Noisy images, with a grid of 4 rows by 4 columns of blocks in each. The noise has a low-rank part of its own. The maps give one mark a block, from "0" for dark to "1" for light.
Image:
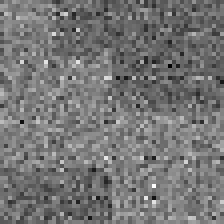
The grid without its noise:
1 0 0 0
1 1 0 0
1 1 1 1
0 0 1 1
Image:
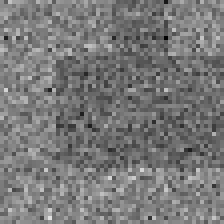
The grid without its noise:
1 1 0 1
1 0 0 0
1 0 0 0
1 1 1 1
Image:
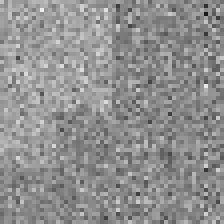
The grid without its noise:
1 1 0 0
1 1 0 0
1 0 0 0
0 0 0 0
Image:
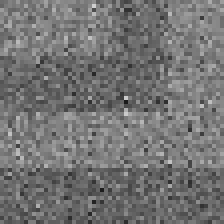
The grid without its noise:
1 1 0 1
0 0 0 1
1 1 1 1
0 0 0 0
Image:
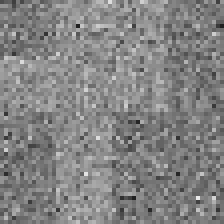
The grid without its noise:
0 1 1 0
1 1 1 0
0 1 0 0
0 1 0 0
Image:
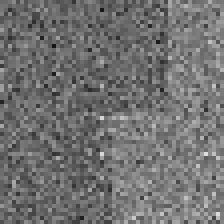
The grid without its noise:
0 0 0 1
0 0 0 1
0 0 1 1
0 0 1 1
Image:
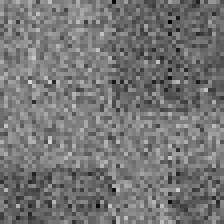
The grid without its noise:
1 1 0 0
1 1 0 0
1 1 1 1
0 0 1 0
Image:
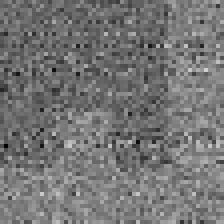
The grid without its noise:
0 0 0 1
0 0 0 1
0 1 0 1
1 1 1 1
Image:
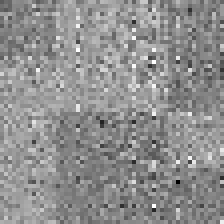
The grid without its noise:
0 1 1 0
1 1 1 0
1 0 0 1
1 0 0 0
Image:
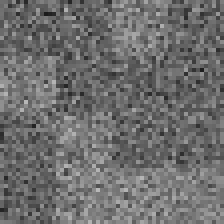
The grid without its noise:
0 0 1 0
1 0 0 0
0 1 0 0
0 1 1 1
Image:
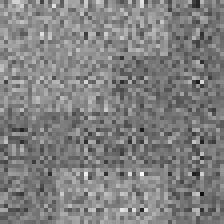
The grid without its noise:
1 1 1 0
1 1 0 0
0 0 0 0
0 1 1 0
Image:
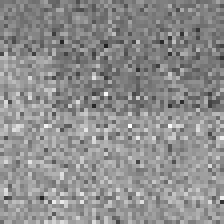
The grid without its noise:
0 0 0 0
1 0 0 0
1 1 1 1
1 1 1 1
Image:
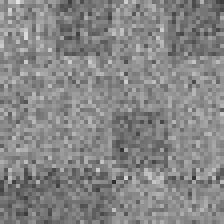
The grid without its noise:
1 0 1 0
1 1 1 1
1 1 0 1
0 0 1 1
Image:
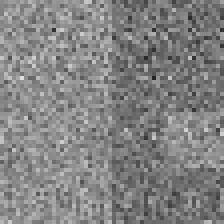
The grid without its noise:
1 1 0 0
1 1 0 0
1 1 0 1
1 1 0 0
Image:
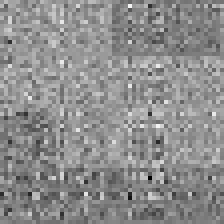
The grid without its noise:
1 1 0 0
1 1 1 1
0 1 1 1
0 0 0 0
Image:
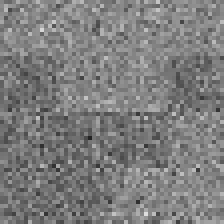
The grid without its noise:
1 1 1 1
0 1 1 0
0 0 0 1
0 0 1 1
